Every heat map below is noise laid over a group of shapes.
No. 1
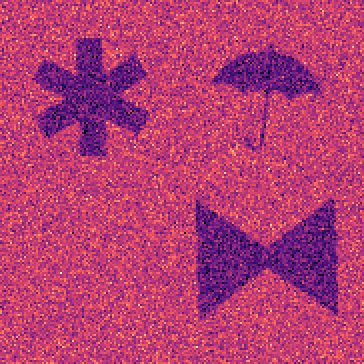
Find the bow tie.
bottom right
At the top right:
umbrella
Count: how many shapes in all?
3
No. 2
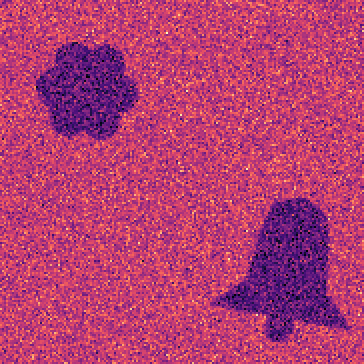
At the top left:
flower
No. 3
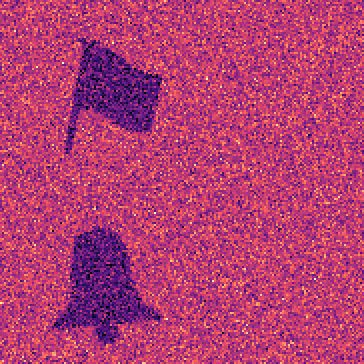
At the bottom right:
nothing
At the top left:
flag
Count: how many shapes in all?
2
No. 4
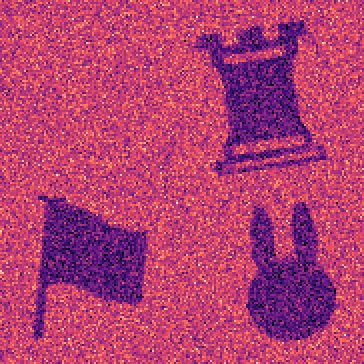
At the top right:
chess rook
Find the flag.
bottom left
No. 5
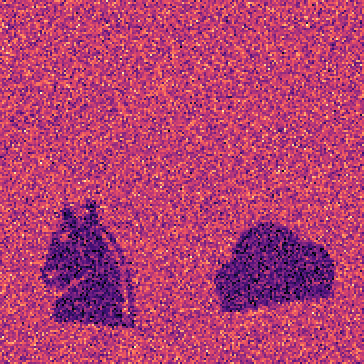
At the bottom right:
cloud
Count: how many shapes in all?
2
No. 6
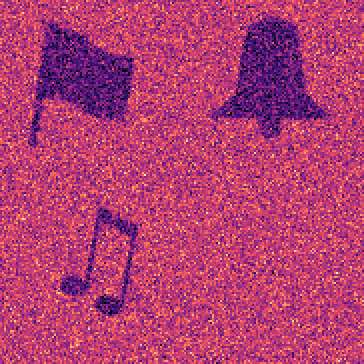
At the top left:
flag
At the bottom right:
nothing
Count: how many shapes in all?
3
